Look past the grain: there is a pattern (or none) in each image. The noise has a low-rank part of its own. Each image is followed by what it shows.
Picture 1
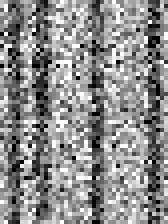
bands of columns
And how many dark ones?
4
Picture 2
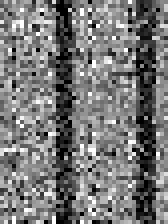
bands of columns
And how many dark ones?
2
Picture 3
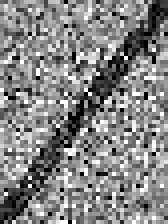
a diagonal band
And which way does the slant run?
bottom left to top right
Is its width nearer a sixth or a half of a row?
a sixth
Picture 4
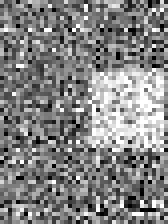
one block
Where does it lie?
middle right
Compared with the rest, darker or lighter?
lighter
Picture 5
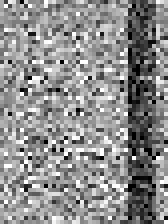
one band of columns
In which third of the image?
right
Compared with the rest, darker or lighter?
darker
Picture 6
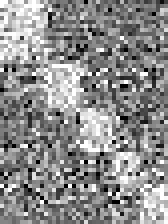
blocks along the diagonal
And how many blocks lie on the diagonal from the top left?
5
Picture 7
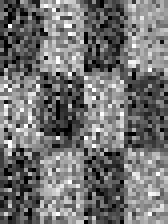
a checkerboard
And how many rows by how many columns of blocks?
3 by 4
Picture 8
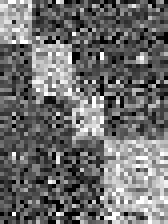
blocks along the diagonal
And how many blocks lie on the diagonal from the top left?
4
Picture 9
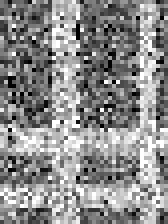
bands of rows crossing bands of columns
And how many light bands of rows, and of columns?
2 and 2
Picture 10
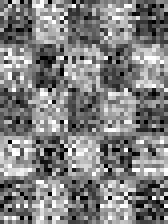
a checkerboard
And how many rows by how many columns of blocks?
5 by 5
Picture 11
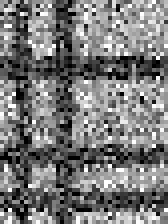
bands of rows crossing bands of columns
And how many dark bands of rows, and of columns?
3 and 2
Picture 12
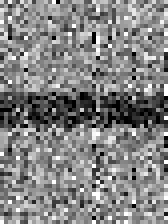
one band of rows
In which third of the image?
middle
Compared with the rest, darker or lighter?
darker
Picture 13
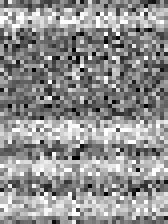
bands of rows
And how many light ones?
4
